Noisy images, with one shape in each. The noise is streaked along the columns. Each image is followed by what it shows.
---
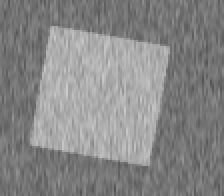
square
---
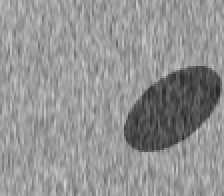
ellipse
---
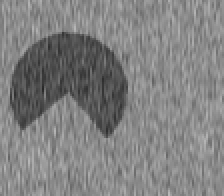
disc with a wedge cut out
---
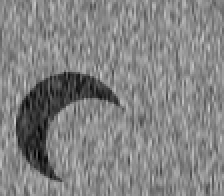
crescent
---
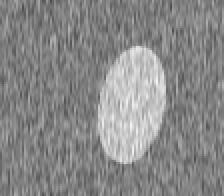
ellipse
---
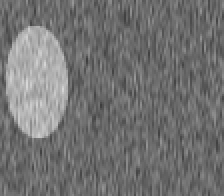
ellipse
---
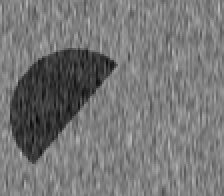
half disc
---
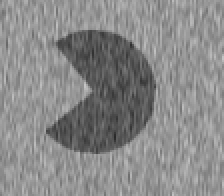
disc with a wedge cut out
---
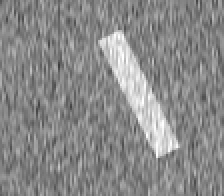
bar
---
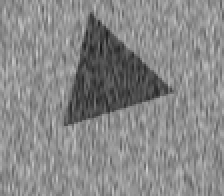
triangle
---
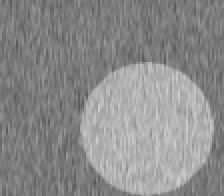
disc
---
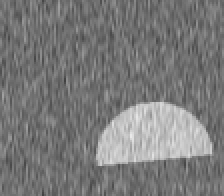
half disc
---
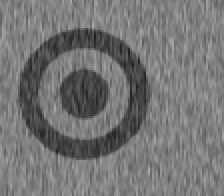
bullseye
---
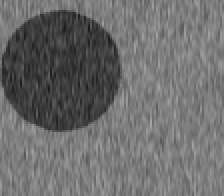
disc
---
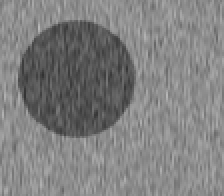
disc
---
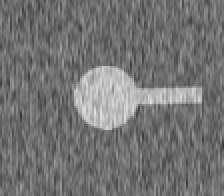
lollipop
